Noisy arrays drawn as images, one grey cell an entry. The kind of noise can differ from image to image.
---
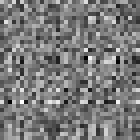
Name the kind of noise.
low rank plus noise
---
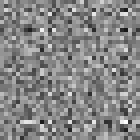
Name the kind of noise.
low rank plus noise
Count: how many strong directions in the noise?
one
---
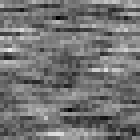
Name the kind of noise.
streaked along the rows
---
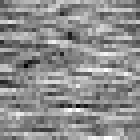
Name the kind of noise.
streaked along the rows
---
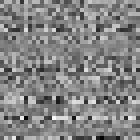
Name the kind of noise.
rows of uneven size
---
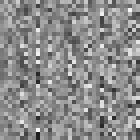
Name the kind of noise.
columns of uneven size
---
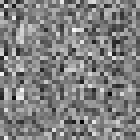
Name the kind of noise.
low rank plus noise
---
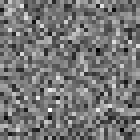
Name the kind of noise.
independent entries
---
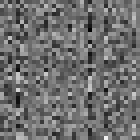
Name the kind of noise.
columns of uneven size
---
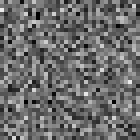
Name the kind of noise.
independent entries
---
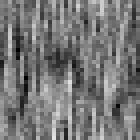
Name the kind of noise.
streaked along the columns
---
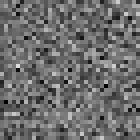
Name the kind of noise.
independent entries
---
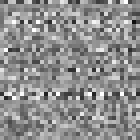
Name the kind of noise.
rows of uneven size
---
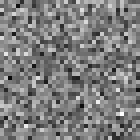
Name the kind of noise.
independent entries
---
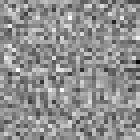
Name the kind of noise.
low rank plus noise
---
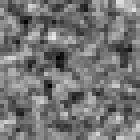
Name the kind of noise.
blotchy
